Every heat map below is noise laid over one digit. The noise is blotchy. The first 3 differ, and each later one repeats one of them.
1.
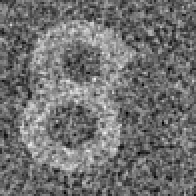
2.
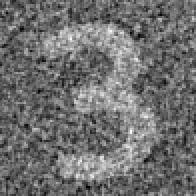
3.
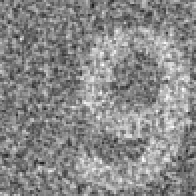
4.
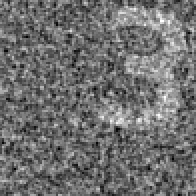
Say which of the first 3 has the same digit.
2
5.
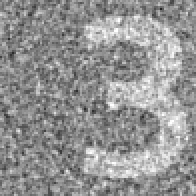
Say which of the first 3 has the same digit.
2
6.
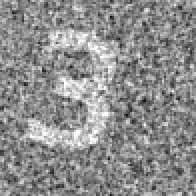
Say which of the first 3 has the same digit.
2
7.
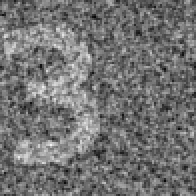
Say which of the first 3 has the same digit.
2
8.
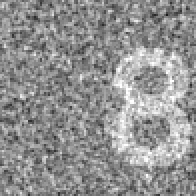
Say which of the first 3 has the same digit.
1
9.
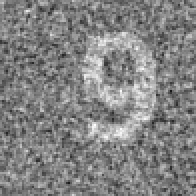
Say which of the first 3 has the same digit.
3
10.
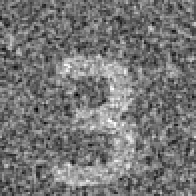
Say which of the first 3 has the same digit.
2
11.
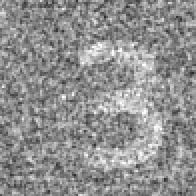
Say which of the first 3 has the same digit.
2
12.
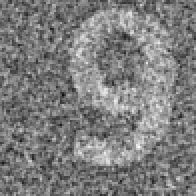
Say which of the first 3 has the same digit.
3
